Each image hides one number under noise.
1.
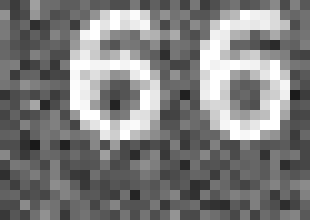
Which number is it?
66
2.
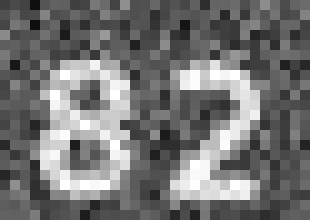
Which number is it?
82
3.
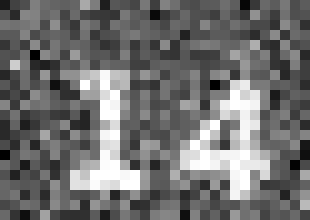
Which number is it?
14
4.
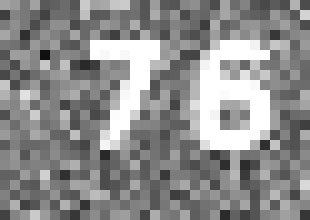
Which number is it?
76
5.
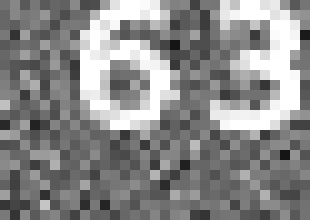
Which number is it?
63
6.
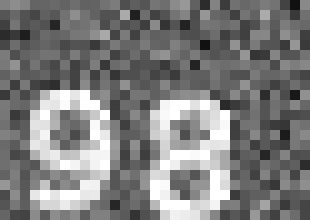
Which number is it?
98
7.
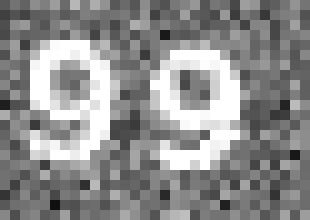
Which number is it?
99
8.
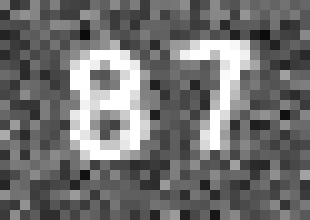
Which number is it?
87
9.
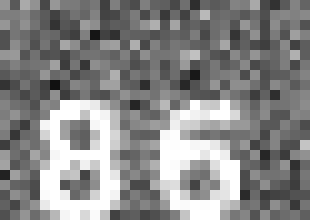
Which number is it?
86
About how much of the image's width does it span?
two thirds
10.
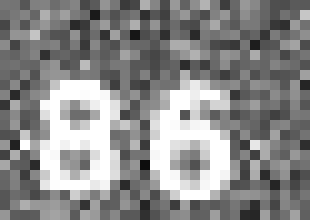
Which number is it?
86
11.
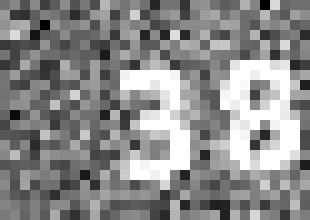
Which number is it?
38
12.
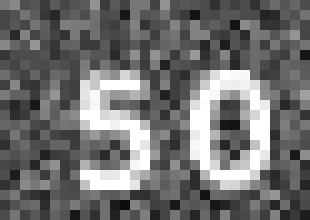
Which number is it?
50
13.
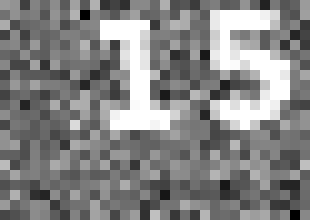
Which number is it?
15
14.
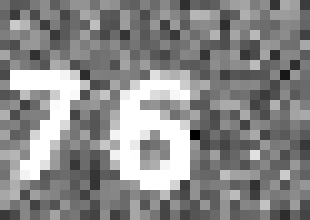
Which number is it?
76
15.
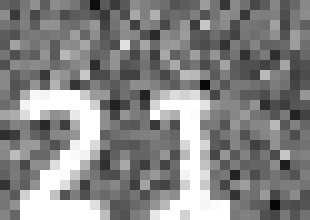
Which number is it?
21
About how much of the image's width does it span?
two thirds
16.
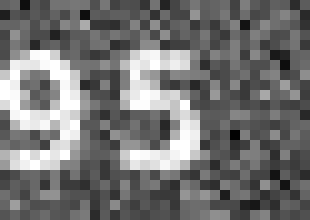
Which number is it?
95
